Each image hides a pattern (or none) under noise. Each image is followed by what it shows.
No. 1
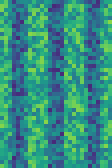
vertical stripes
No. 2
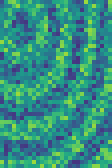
rings round one point
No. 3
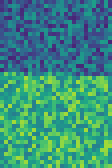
a sharp edge
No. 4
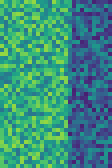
a sharp edge
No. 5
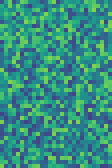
only noise
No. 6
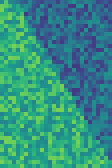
a sharp edge
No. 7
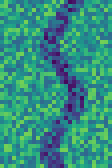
a wavy band
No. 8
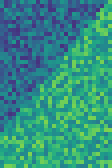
a sharp edge
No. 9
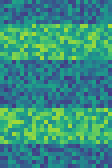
horizontal stripes
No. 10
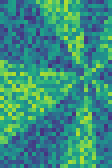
spokes from one point
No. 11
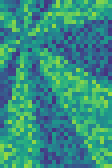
spokes from one point
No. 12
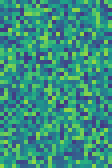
only noise
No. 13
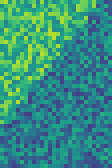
a sharp edge
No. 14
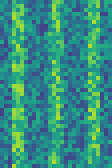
vertical stripes
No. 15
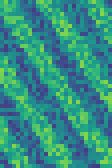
diagonal stripes
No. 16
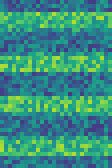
horizontal stripes
